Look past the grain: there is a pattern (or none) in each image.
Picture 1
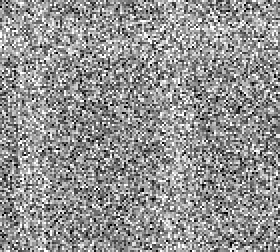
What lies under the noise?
bands of rows crossing bands of columns
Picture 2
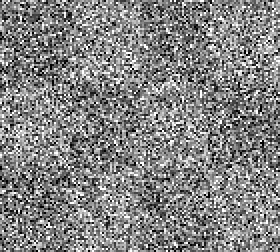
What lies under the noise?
a checkerboard
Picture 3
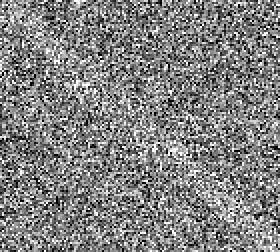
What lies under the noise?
a diagonal band
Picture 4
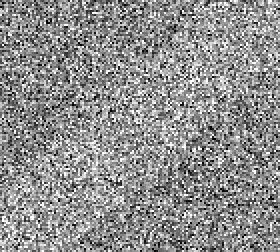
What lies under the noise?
a diagonal band
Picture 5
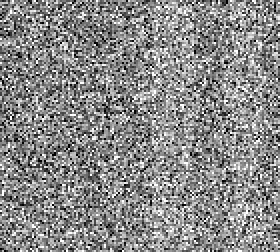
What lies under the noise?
bands of columns
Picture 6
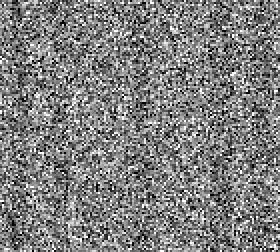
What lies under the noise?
bands of columns
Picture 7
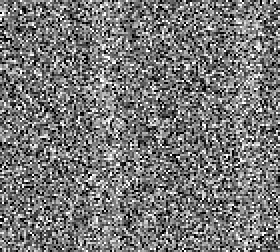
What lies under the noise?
bands of columns
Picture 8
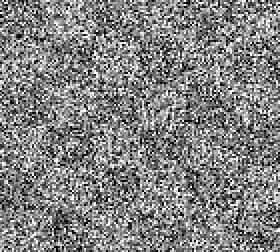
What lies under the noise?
a checkerboard
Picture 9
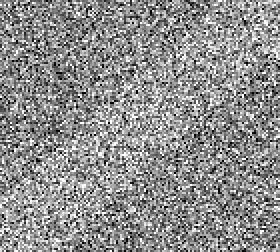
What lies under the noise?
a diagonal band
